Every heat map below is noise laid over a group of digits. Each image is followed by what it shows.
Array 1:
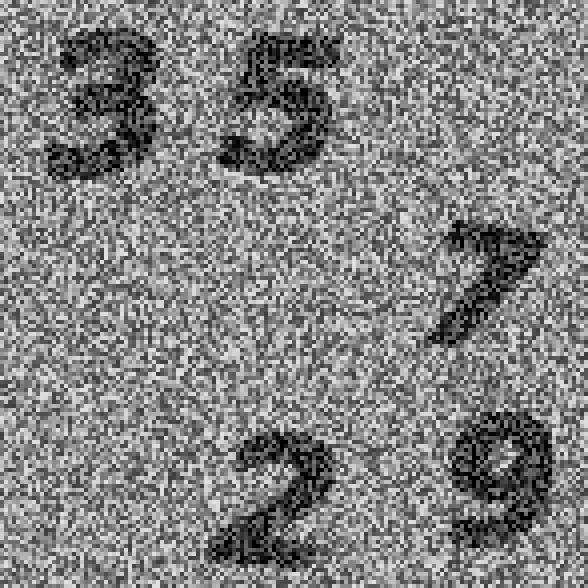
top left: 3; top middle: 5; middle right: 7; bottom middle: 2; bottom right: 9
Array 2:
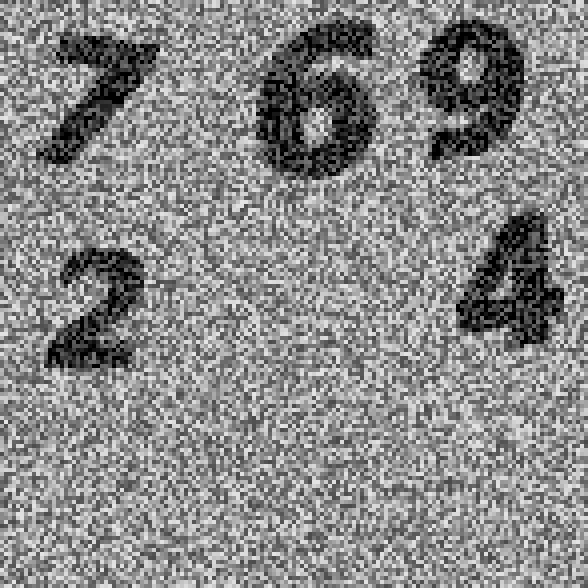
top left: 7; top middle: 6; top right: 9; middle left: 2; middle right: 4
